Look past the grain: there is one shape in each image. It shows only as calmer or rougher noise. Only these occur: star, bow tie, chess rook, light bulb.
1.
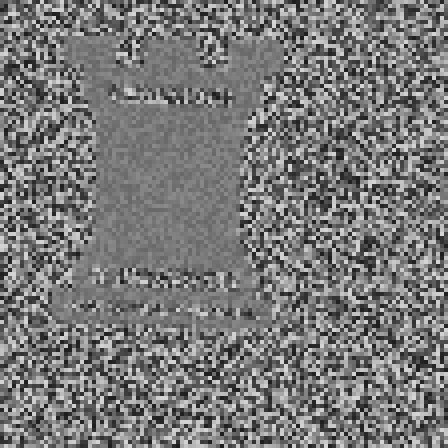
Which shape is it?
chess rook
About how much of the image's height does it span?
two thirds
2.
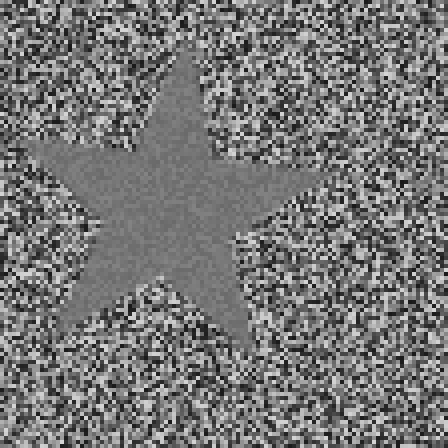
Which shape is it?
star
